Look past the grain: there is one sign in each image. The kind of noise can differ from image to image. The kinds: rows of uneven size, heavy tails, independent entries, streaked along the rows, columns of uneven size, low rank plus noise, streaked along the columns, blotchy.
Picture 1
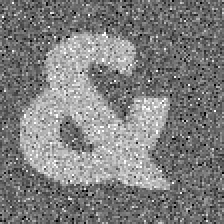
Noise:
heavy tails
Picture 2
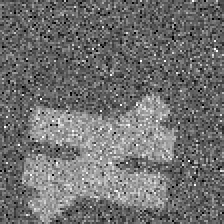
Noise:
heavy tails
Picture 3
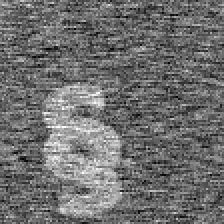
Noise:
streaked along the rows
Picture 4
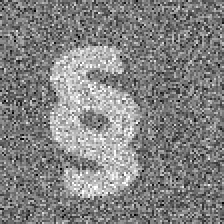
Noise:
low rank plus noise
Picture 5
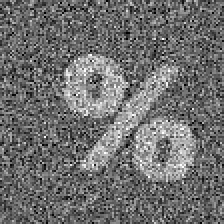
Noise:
low rank plus noise
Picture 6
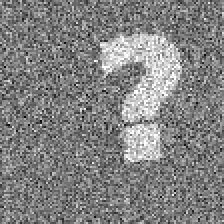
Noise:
low rank plus noise
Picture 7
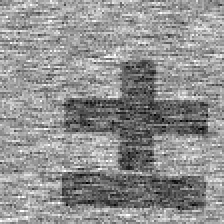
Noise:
streaked along the rows
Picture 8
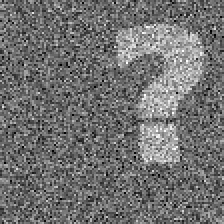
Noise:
independent entries
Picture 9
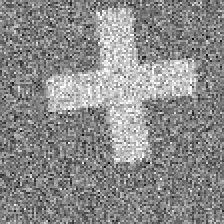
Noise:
low rank plus noise
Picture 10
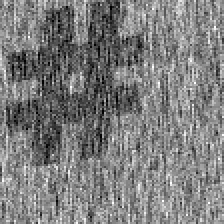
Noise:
streaked along the columns
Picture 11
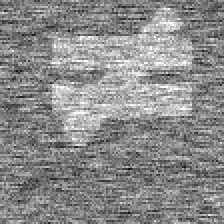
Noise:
streaked along the rows
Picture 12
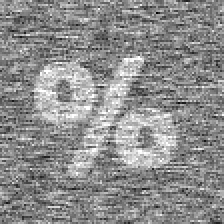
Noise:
streaked along the rows
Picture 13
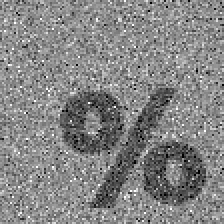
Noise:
heavy tails
